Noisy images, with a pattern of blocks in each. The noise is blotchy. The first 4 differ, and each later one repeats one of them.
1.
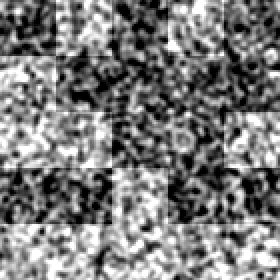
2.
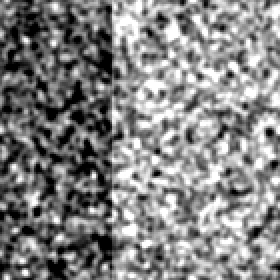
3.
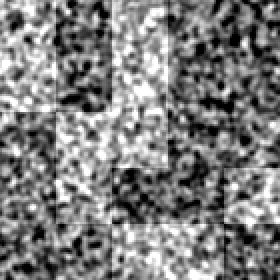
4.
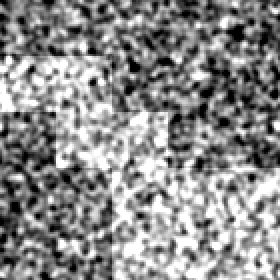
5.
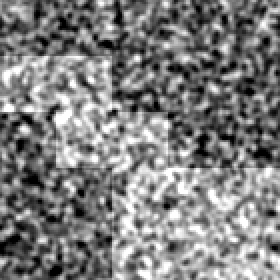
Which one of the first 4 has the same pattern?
4
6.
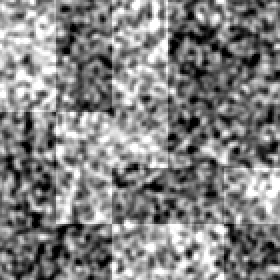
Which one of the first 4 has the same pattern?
3
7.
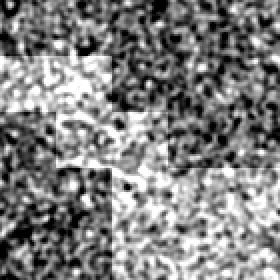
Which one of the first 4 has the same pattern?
4
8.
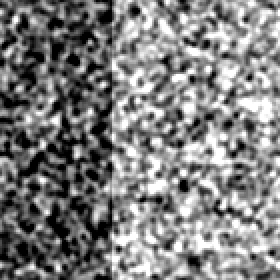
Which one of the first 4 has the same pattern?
2
